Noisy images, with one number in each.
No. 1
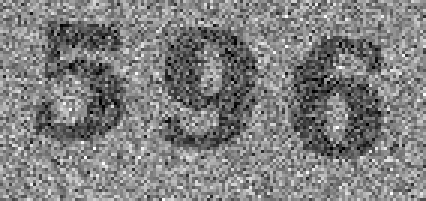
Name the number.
596
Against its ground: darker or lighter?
darker
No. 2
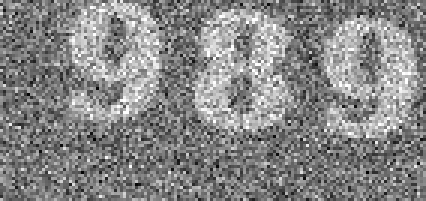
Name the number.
989
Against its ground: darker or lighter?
lighter
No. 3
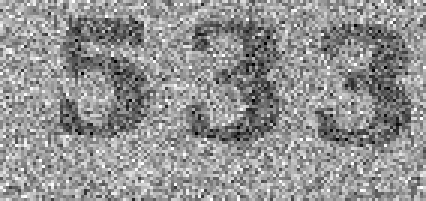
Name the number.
533
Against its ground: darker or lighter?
darker
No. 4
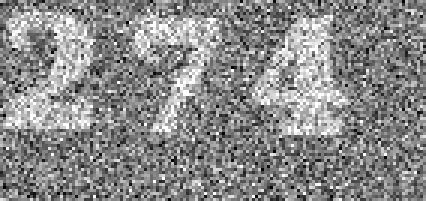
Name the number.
274
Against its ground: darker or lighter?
lighter
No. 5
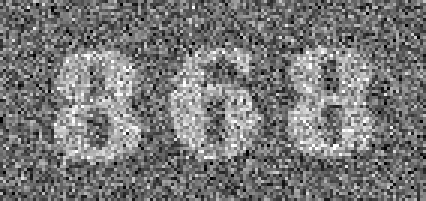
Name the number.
868
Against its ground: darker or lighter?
lighter
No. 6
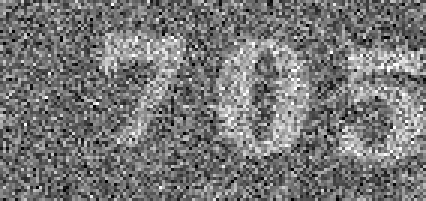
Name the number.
705
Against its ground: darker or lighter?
lighter
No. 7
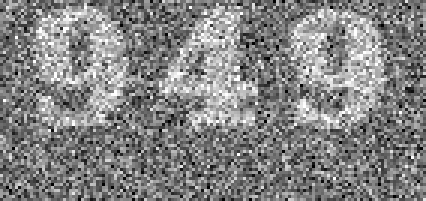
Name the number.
949
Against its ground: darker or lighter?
lighter
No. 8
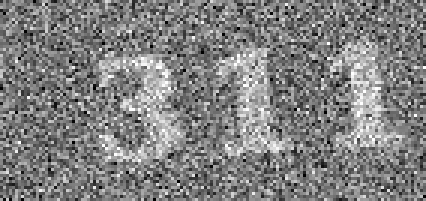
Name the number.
311
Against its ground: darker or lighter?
lighter
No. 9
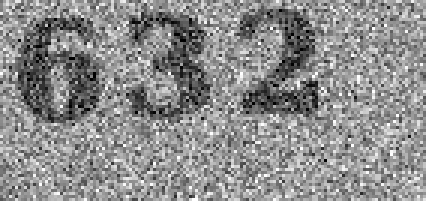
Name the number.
632
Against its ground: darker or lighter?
darker
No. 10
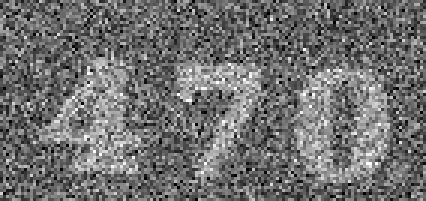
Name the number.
470
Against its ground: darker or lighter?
lighter
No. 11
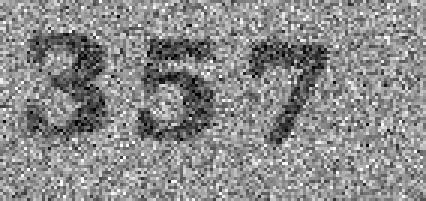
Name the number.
357
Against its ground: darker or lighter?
darker
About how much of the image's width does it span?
two thirds
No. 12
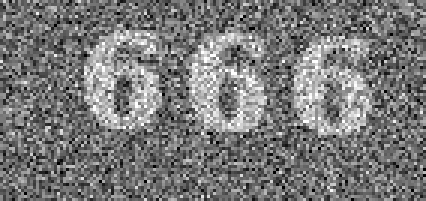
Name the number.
666
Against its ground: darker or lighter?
lighter
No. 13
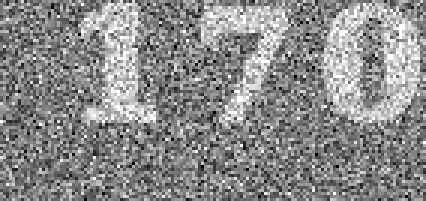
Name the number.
170
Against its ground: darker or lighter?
lighter
